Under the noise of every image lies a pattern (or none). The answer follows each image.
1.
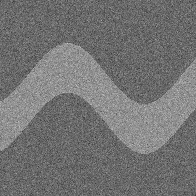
a wavy band
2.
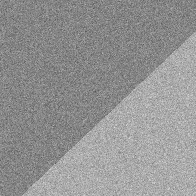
a sharp edge
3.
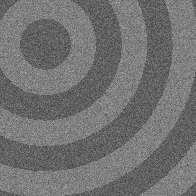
rings round one point
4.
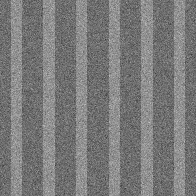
vertical stripes
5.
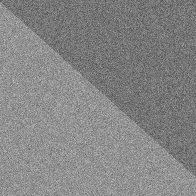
a sharp edge
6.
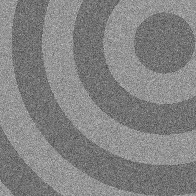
rings round one point
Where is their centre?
top right
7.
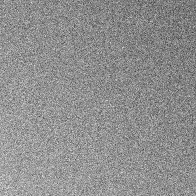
a smooth slope
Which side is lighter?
bottom left
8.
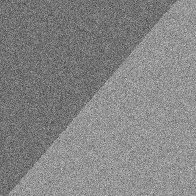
a sharp edge
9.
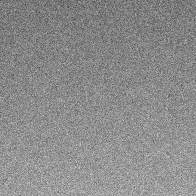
a smooth slope
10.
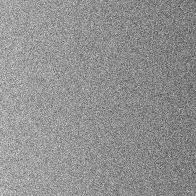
a smooth slope
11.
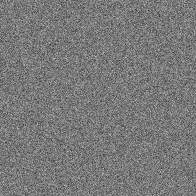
only noise
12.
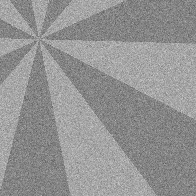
spokes from one point
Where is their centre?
top left
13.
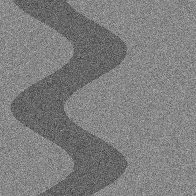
a wavy band
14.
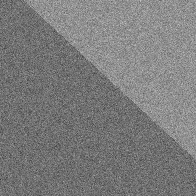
a sharp edge
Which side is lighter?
top right
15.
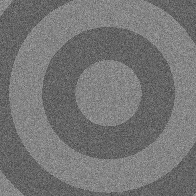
rings round one point
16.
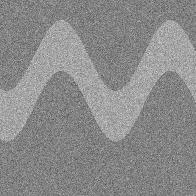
a wavy band
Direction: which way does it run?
left to right
